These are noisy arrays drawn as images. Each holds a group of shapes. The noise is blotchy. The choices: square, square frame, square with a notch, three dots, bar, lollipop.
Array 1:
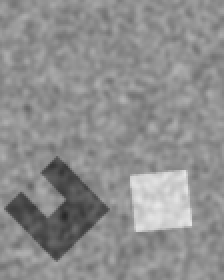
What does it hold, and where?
bottom left: dark square with a notch; bottom right: light square
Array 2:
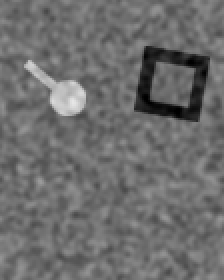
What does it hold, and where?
top left: light lollipop; top right: dark square frame
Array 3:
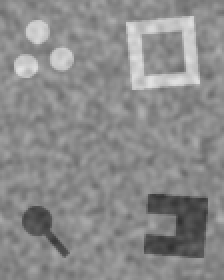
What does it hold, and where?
top left: light three dots; top right: light square frame; bottom left: dark lollipop; bottom right: dark square with a notch
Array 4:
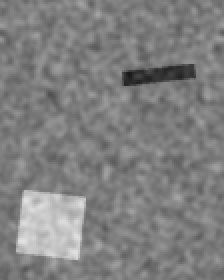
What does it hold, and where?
top right: dark bar; bottom left: light square
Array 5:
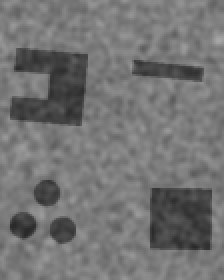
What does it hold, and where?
top left: dark square with a notch; top right: dark bar; bottom left: dark three dots; bottom right: dark square
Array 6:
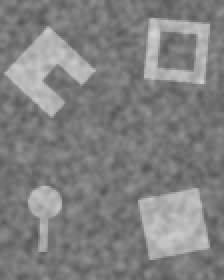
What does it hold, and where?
top left: light square with a notch; top right: light square frame; bottom left: light lollipop; bottom right: light square
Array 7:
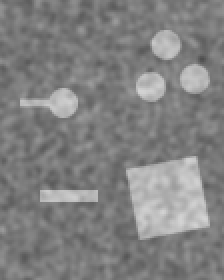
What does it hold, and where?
top left: light lollipop; top right: light three dots; bottom left: light bar; bottom right: light square
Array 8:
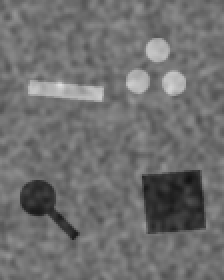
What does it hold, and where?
top left: light bar; top right: light three dots; bottom left: dark lollipop; bottom right: dark square
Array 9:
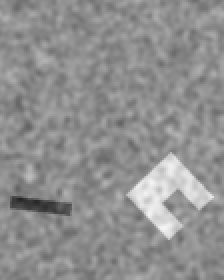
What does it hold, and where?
bottom left: dark bar; bottom right: light square with a notch
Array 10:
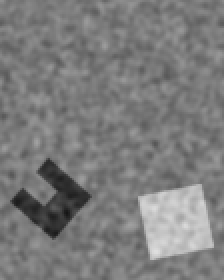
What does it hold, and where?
bottom left: dark square with a notch; bottom right: light square
